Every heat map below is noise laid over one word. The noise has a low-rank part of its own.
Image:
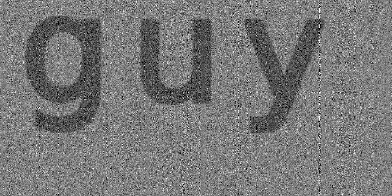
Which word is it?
guy
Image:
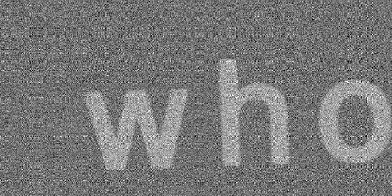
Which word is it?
who
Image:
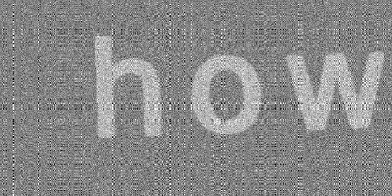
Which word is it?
how
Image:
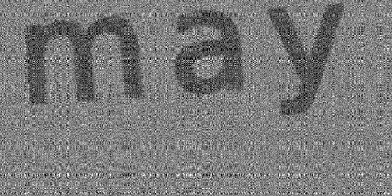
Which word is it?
may
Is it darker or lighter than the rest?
darker
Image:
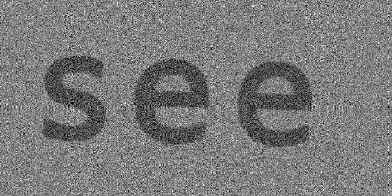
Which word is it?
see
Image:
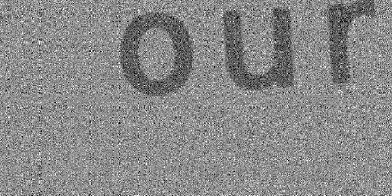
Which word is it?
our
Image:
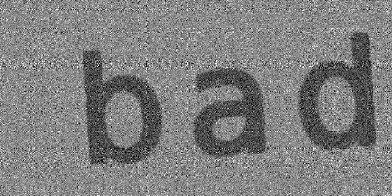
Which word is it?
bad
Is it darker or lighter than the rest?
darker
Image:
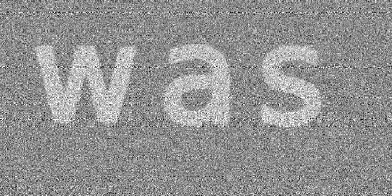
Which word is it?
was
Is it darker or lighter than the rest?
lighter
